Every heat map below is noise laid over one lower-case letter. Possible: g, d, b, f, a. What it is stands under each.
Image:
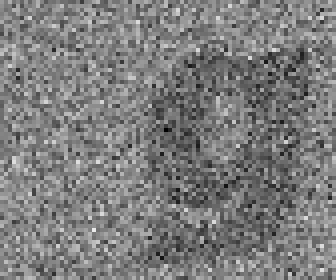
g
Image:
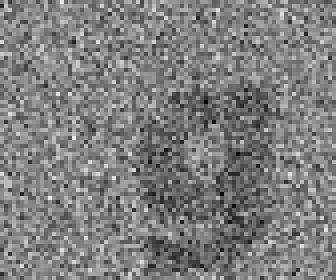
g
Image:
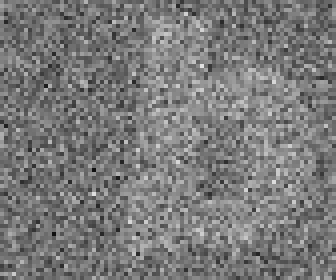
b
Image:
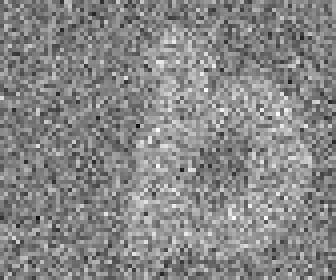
b
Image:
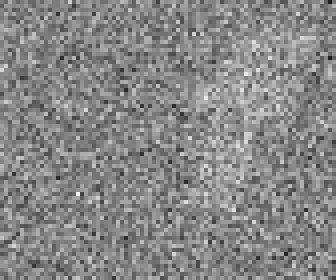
f
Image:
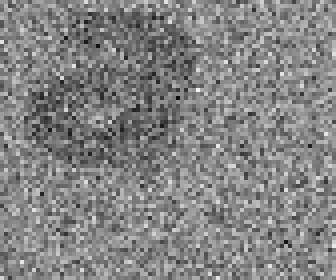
a
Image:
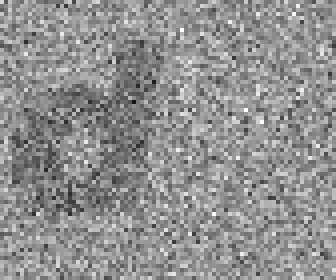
d
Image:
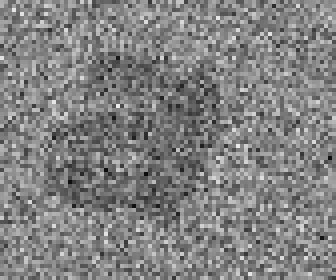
a
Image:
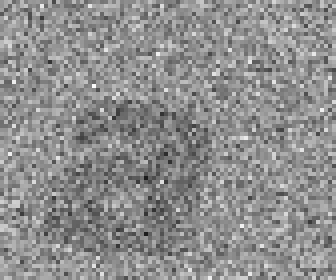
a
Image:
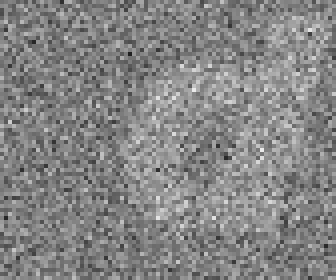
d
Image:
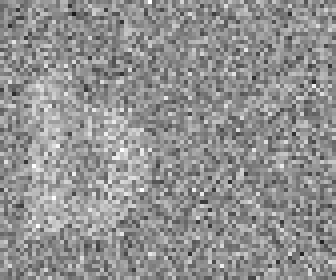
b
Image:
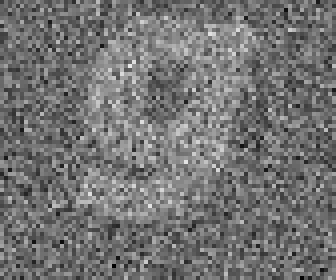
g
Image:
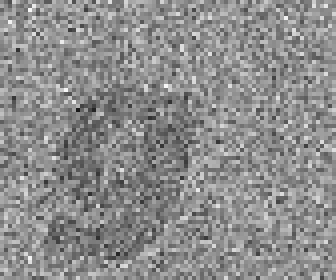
g
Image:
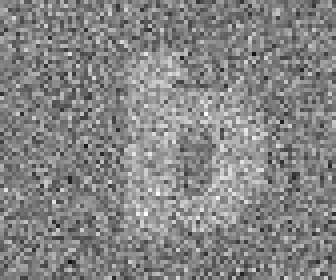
b
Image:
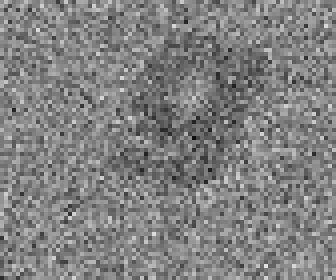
g
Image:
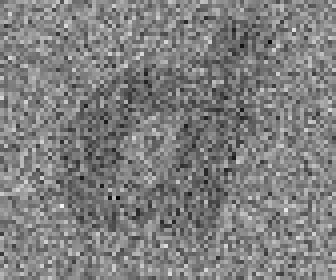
d
